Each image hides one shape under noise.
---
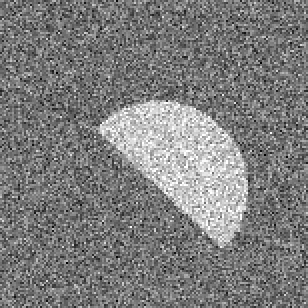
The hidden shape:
half disc
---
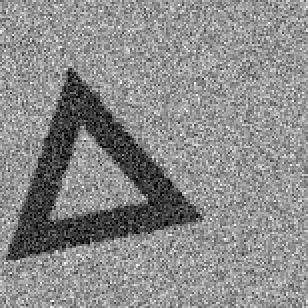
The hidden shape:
triangle frame
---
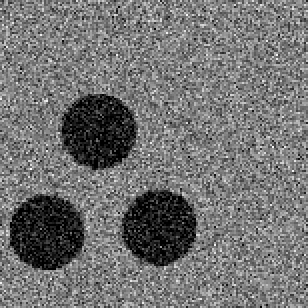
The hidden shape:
three dots
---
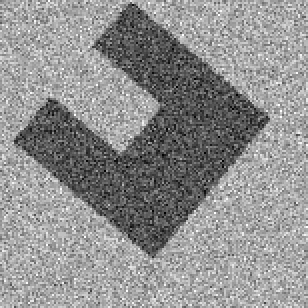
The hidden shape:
square with a notch
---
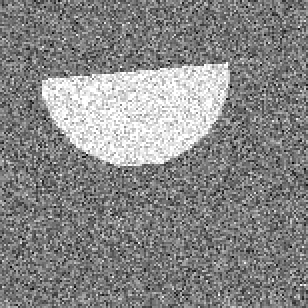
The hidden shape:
half disc
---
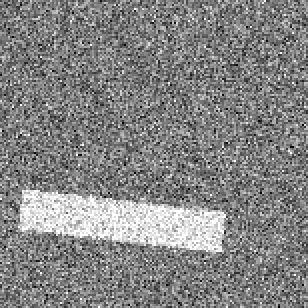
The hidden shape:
bar
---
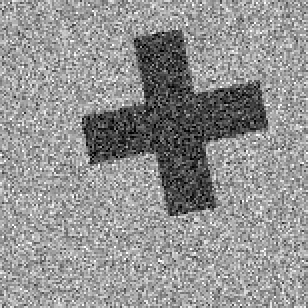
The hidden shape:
cross
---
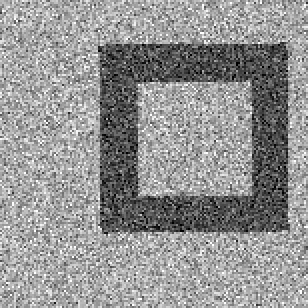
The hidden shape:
square frame
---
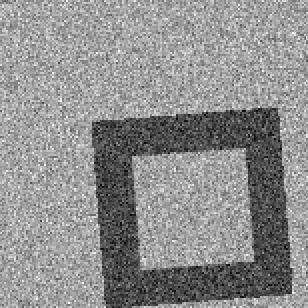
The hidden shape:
square frame
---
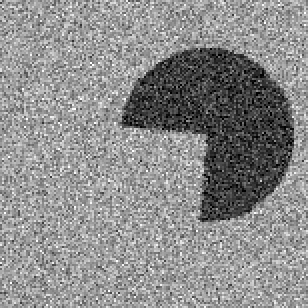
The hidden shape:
disc with a wedge cut out
